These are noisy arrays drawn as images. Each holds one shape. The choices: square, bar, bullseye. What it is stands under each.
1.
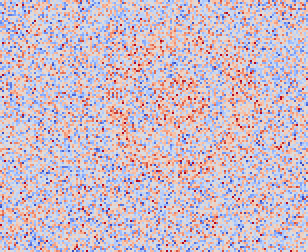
red bullseye
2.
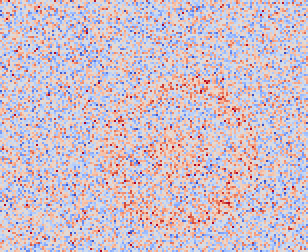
red bullseye
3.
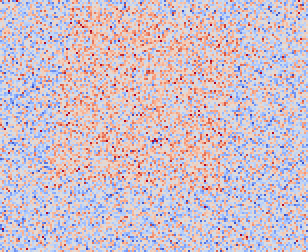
red square
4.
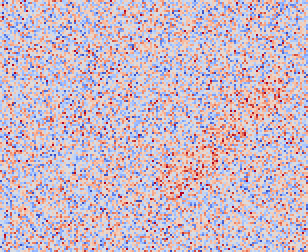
red bar
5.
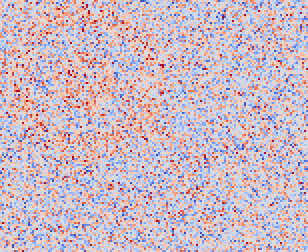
red bullseye
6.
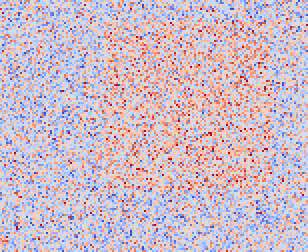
red square
